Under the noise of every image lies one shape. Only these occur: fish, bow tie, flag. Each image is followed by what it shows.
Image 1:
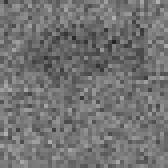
fish
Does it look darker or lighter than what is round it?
darker
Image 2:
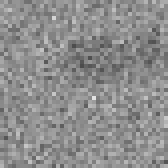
fish
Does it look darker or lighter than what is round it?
darker
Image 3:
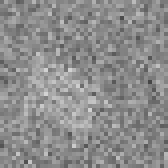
flag
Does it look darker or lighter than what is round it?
lighter
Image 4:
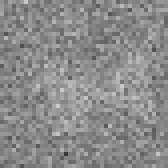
bow tie
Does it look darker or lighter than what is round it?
lighter
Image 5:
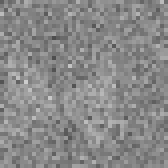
bow tie
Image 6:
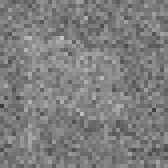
flag
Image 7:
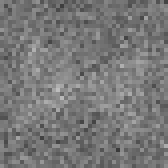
bow tie
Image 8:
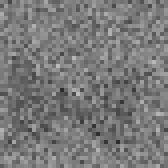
bow tie
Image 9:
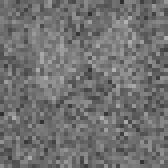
bow tie
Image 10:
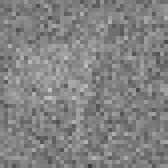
flag
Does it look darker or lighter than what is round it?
lighter
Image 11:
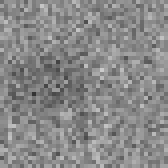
flag
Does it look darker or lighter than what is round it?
darker
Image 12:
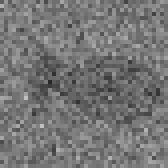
fish
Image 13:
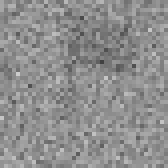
flag
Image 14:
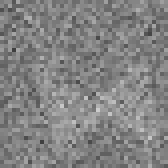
bow tie
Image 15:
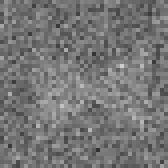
bow tie
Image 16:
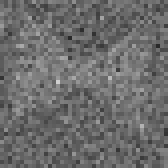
bow tie
